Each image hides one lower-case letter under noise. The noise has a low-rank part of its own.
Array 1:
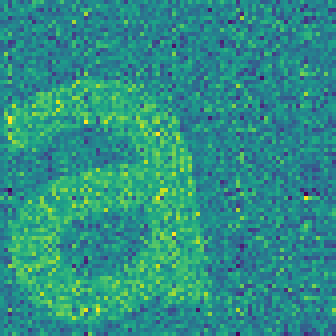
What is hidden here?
light a
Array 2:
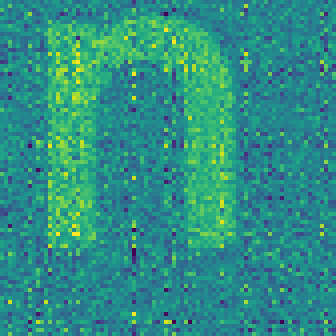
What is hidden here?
light n
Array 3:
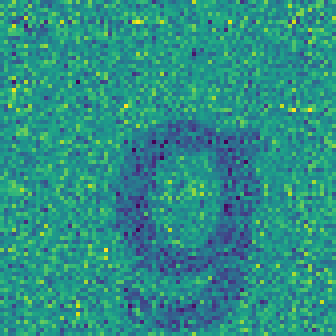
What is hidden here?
dark g
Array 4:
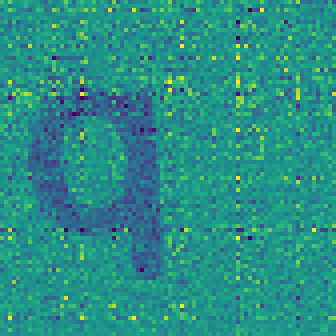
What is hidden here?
dark q
